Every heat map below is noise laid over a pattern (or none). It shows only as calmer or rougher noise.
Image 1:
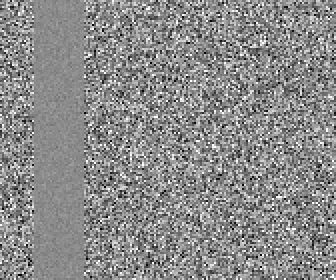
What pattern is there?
one band of columns
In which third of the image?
left
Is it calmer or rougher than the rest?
calmer
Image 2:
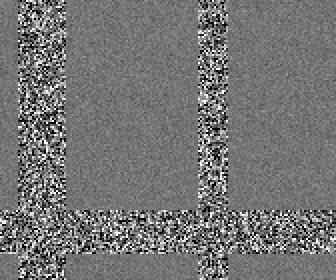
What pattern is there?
bands of rows crossing bands of columns
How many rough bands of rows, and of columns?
1 and 2
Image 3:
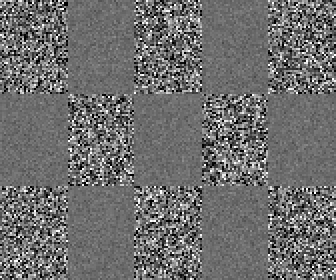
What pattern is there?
a checkerboard
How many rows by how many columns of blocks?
3 by 5
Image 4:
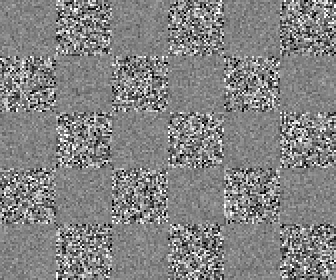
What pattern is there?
a checkerboard
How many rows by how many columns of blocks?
5 by 6
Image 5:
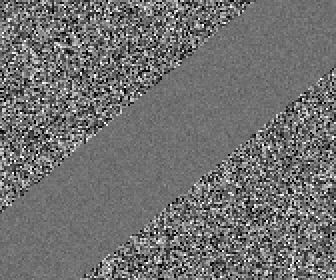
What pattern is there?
a diagonal band
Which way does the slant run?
bottom left to top right
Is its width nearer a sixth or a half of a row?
a half
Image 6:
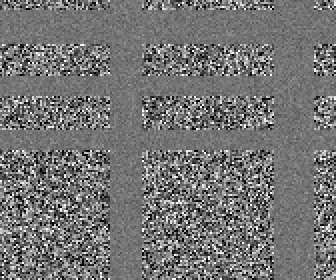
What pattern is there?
bands of rows crossing bands of columns
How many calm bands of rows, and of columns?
3 and 2
